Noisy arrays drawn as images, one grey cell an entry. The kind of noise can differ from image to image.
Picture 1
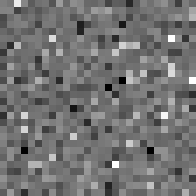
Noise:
heavy tails
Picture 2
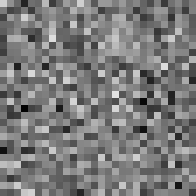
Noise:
low rank plus noise
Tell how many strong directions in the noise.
five to eight
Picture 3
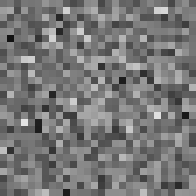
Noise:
independent entries
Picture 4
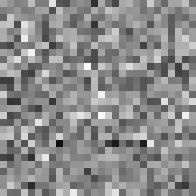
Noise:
low rank plus noise
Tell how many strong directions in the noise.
three or four
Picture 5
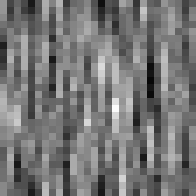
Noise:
streaked along the columns
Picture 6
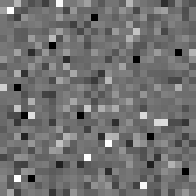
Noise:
heavy tails
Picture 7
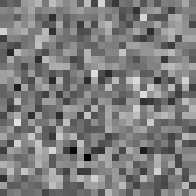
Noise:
independent entries
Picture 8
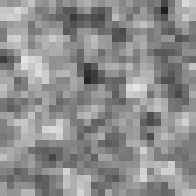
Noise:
blotchy
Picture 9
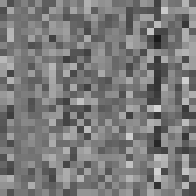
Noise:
columns of uneven size
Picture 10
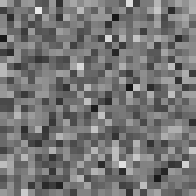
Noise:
independent entries
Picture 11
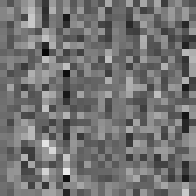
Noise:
columns of uneven size
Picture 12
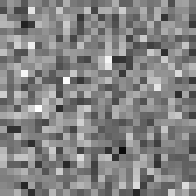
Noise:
independent entries
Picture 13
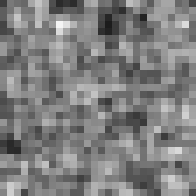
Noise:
blotchy
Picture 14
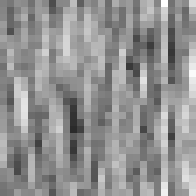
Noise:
streaked along the columns
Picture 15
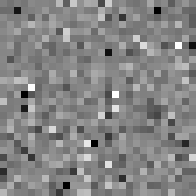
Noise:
heavy tails
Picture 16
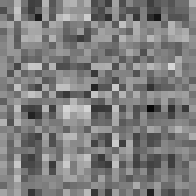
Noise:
low rank plus noise
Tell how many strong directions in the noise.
one
